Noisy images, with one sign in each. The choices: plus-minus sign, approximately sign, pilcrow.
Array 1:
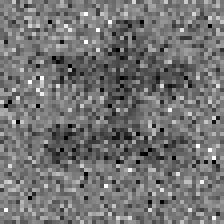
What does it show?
dark plus-minus sign
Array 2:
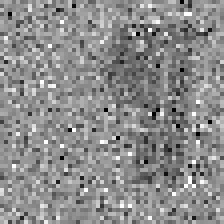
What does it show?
dark pilcrow
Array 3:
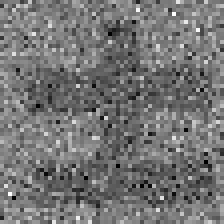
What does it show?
dark plus-minus sign
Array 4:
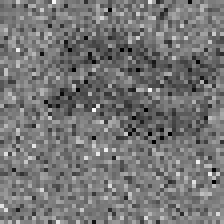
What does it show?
dark approximately sign
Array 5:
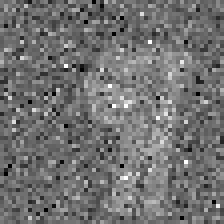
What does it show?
light pilcrow
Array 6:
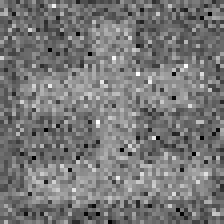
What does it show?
light plus-minus sign
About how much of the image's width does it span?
nearly all
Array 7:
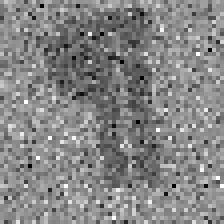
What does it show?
dark pilcrow
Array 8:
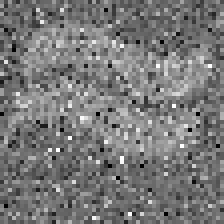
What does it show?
light approximately sign
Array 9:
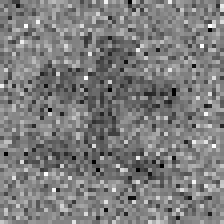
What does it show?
dark plus-minus sign
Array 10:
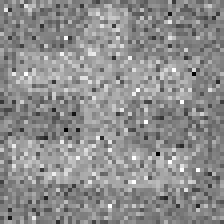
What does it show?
light plus-minus sign
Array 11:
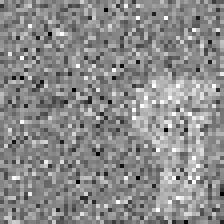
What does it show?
light pilcrow
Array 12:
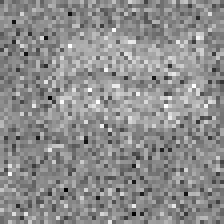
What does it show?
light approximately sign
